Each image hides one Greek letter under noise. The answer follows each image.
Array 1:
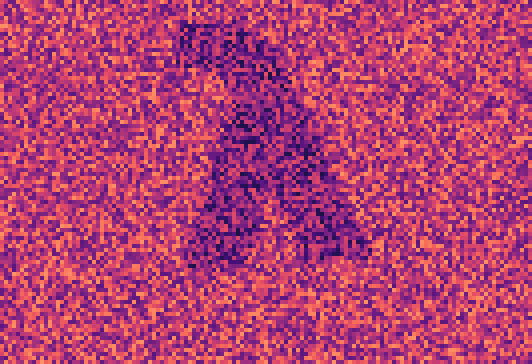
lambda
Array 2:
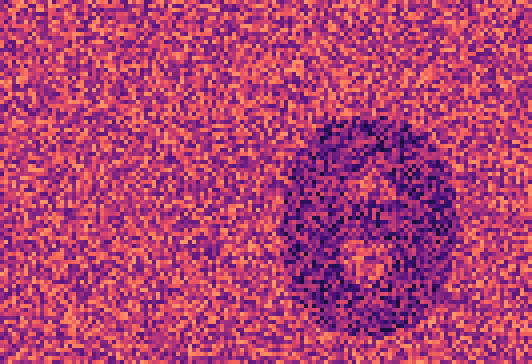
theta
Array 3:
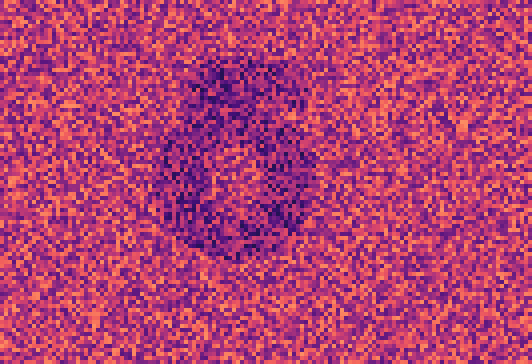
delta
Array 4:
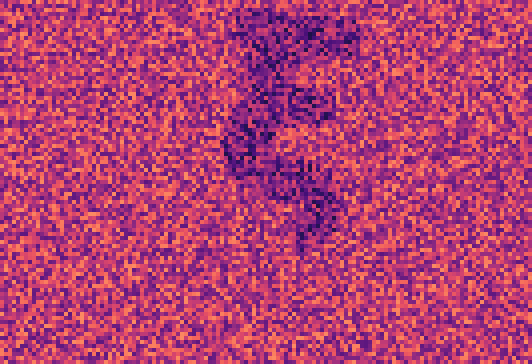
xi
